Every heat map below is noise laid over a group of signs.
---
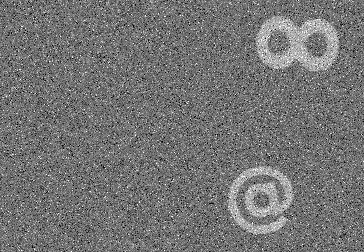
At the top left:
nothing
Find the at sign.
bottom right
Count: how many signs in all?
2
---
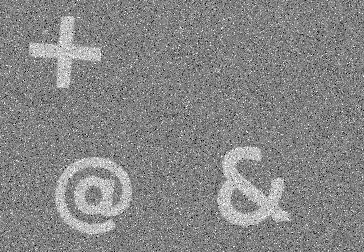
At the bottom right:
ampersand
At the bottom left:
at sign
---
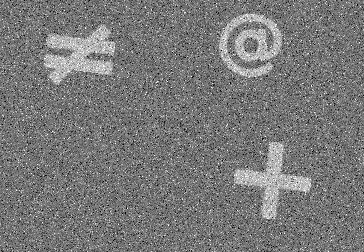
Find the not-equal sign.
top left
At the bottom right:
plus sign
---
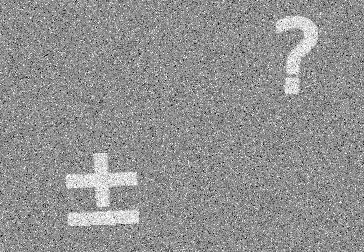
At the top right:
question mark
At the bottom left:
plus-minus sign
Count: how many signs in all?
2
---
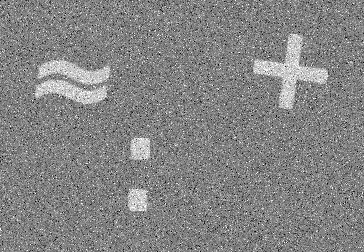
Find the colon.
bottom left
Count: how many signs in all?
3
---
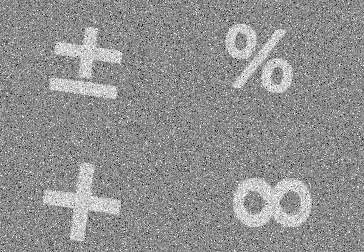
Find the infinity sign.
bottom right
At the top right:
percent sign
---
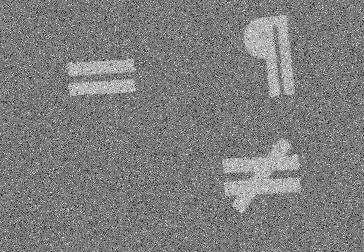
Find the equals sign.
top left
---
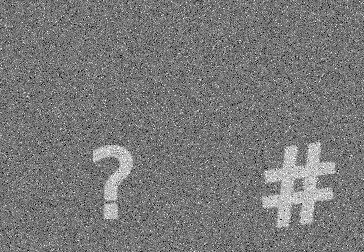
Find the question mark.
bottom left
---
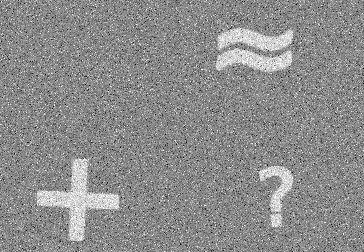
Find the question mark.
bottom right
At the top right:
approximately sign
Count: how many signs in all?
3
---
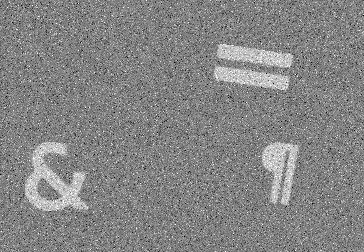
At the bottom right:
pilcrow
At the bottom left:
ampersand
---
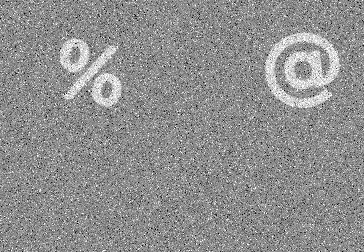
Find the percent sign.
top left
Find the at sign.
top right
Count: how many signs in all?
2
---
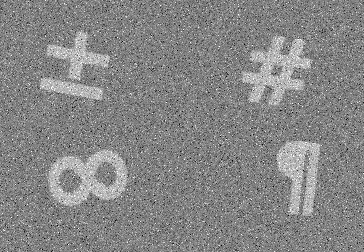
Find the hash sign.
top right
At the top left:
plus-minus sign
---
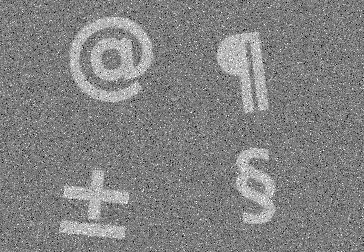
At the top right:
pilcrow
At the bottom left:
plus-minus sign
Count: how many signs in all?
4
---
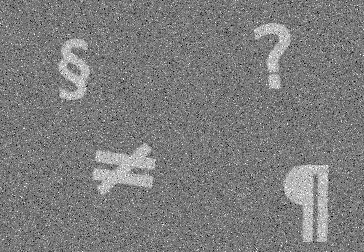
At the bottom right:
pilcrow
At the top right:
question mark
